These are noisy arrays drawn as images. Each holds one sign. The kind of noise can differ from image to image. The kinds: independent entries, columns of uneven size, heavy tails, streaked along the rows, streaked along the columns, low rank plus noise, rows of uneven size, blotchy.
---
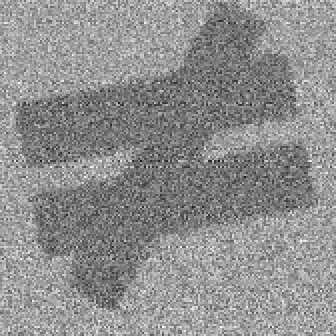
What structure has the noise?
rows of uneven size
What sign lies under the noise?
not-equal sign
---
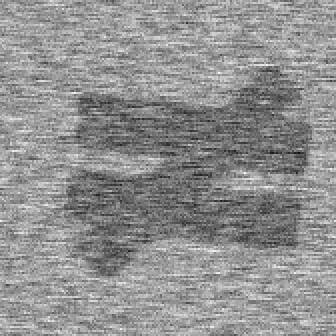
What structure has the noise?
streaked along the rows
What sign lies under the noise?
not-equal sign
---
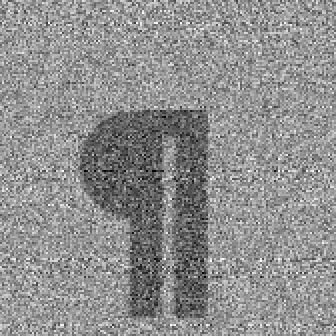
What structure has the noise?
rows of uneven size
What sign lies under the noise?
pilcrow
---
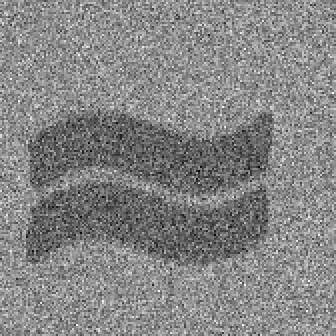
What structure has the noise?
independent entries
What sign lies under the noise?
approximately sign
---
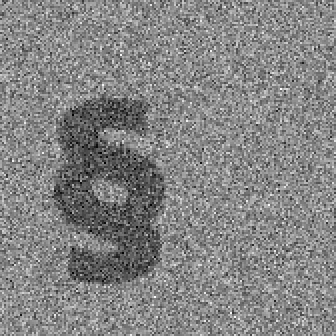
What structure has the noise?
independent entries
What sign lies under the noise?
section sign
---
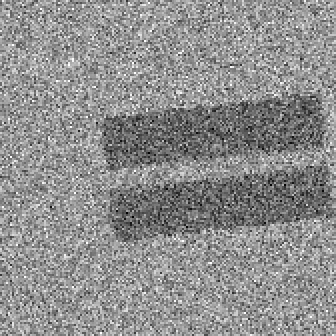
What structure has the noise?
independent entries
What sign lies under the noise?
equals sign
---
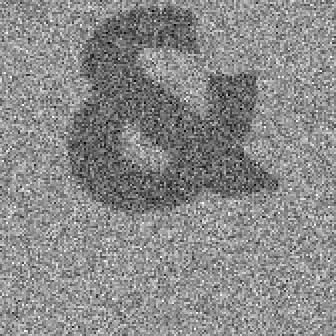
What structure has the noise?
independent entries
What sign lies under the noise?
ampersand
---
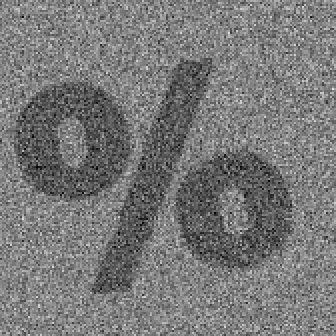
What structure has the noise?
low rank plus noise
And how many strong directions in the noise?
five to eight
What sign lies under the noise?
percent sign
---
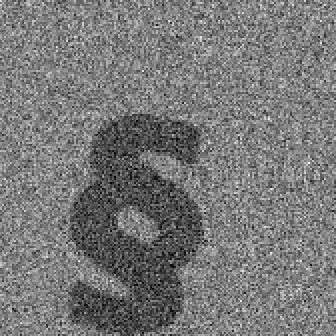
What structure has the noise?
low rank plus noise
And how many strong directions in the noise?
five to eight
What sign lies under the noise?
section sign
